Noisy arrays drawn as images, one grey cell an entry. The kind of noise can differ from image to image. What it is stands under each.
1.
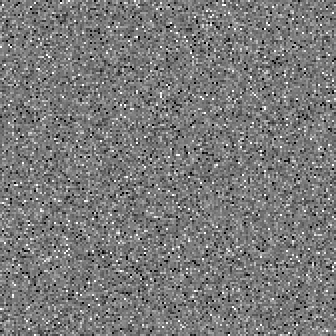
heavy tails
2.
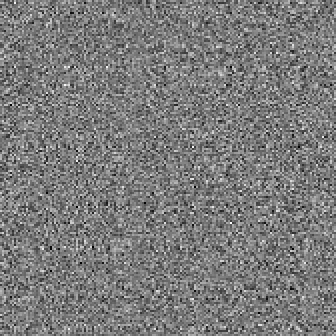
low rank plus noise
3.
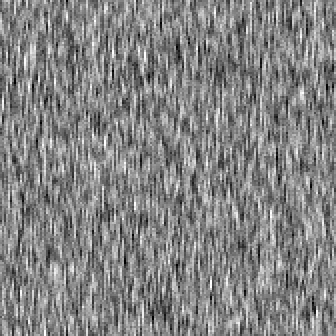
streaked along the columns
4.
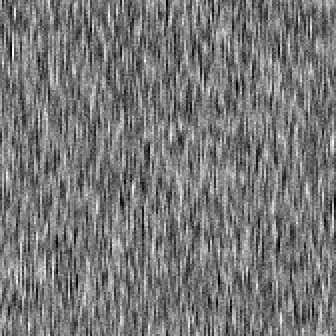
streaked along the columns
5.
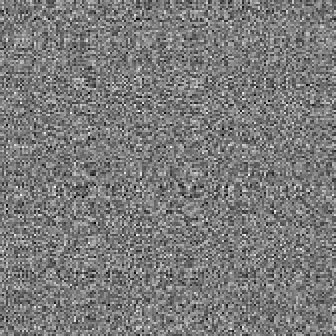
low rank plus noise
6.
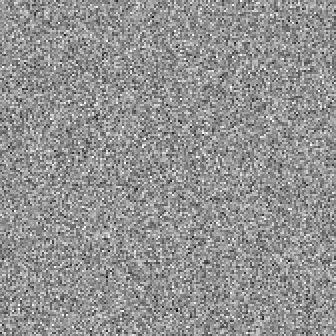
independent entries
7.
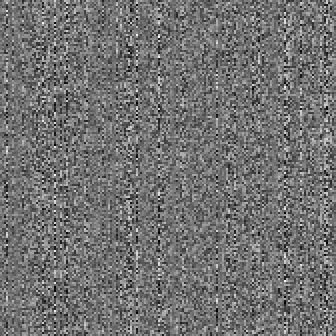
columns of uneven size
